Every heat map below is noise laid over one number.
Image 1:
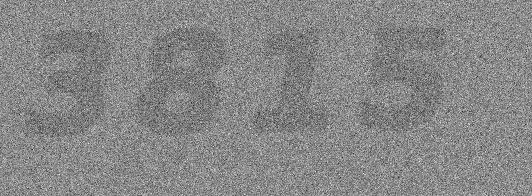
3815
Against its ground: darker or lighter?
darker
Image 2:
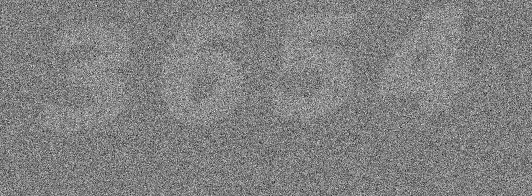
3654
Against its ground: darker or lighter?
lighter
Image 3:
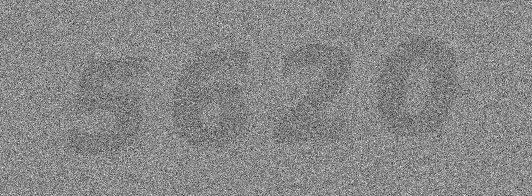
5620
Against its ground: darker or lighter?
darker
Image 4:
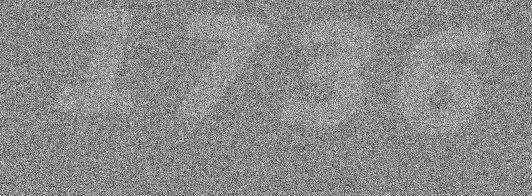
1736
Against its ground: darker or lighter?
lighter
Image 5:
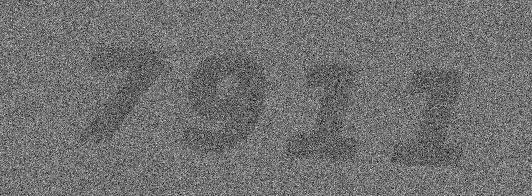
7911
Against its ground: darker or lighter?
darker
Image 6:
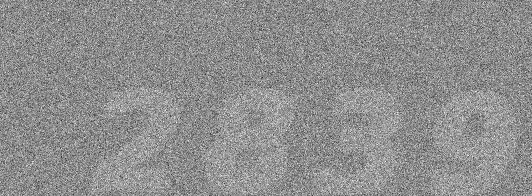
2839
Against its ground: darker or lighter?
lighter
